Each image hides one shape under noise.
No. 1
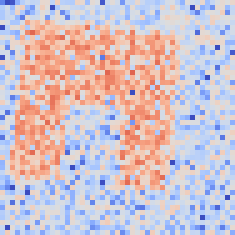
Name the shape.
square with a notch
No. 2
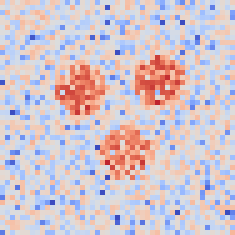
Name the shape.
three dots
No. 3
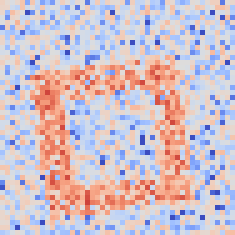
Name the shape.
square frame
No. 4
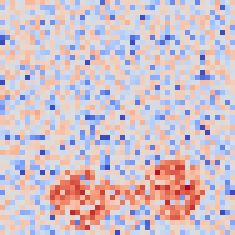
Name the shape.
dumbbell
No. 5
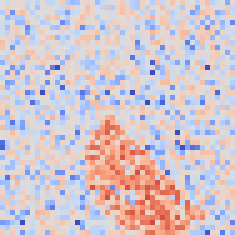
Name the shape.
half disc
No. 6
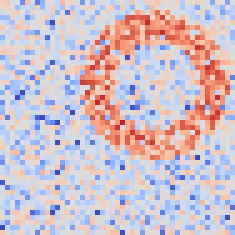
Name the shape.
ring
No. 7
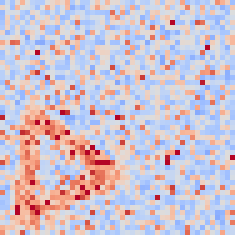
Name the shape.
triangle frame
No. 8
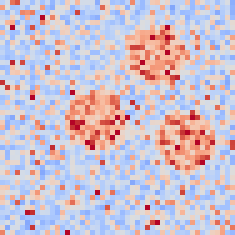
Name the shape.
three dots
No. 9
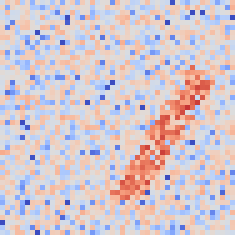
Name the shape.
bar
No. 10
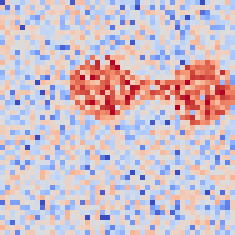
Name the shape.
dumbbell
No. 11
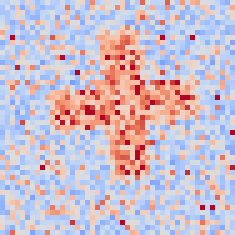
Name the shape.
cross
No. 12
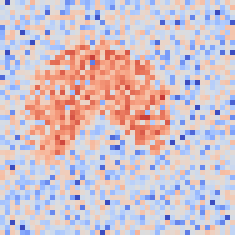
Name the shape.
disc with a wedge cut out
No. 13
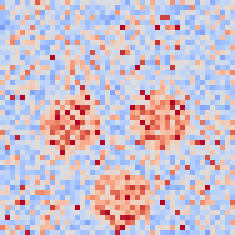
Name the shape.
three dots
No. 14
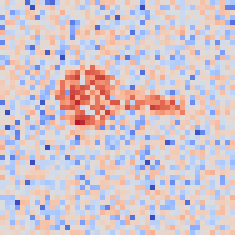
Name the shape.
lollipop
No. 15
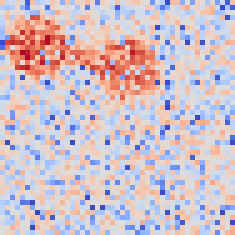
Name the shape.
dumbbell
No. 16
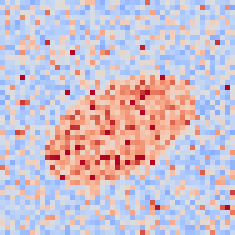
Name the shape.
ellipse
